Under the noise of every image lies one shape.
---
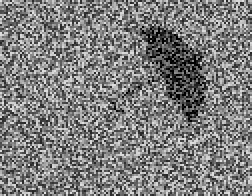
umbrella
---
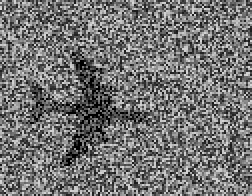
airplane
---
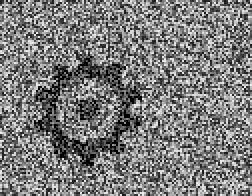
gear
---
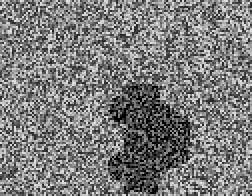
car
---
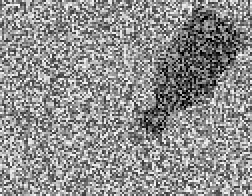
bottle
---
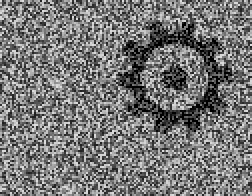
gear
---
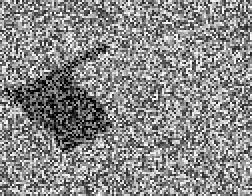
flag
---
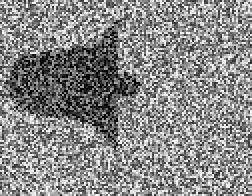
bell
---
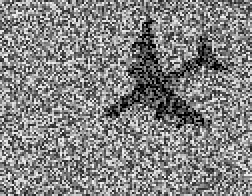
airplane
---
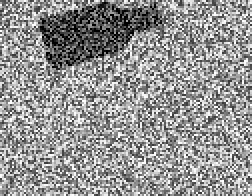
bottle
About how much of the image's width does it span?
half
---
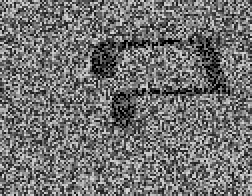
pair of musical notes
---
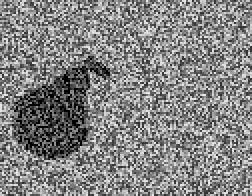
pear
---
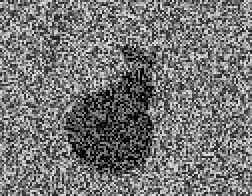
pear
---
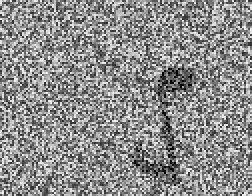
musical note
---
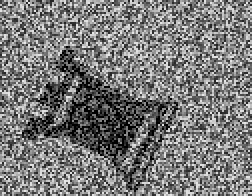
chess rook
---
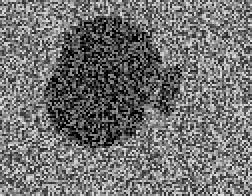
apple
